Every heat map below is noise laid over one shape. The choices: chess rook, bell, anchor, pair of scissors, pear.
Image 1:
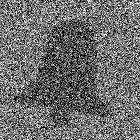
bell
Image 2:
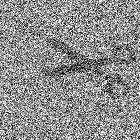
pair of scissors
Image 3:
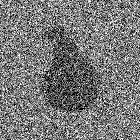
pear
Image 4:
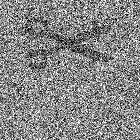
pair of scissors
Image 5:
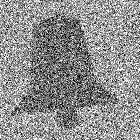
bell
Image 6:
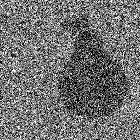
pear
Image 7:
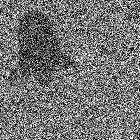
bell
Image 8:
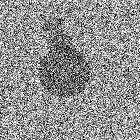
pear
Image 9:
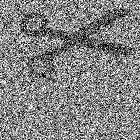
pair of scissors
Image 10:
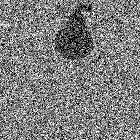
pear
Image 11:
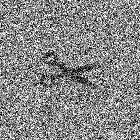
pair of scissors
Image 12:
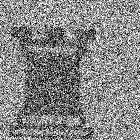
chess rook
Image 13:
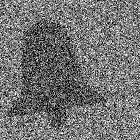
bell
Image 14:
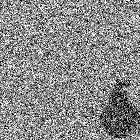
pear
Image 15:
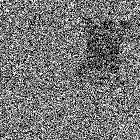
chess rook
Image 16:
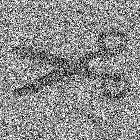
pair of scissors
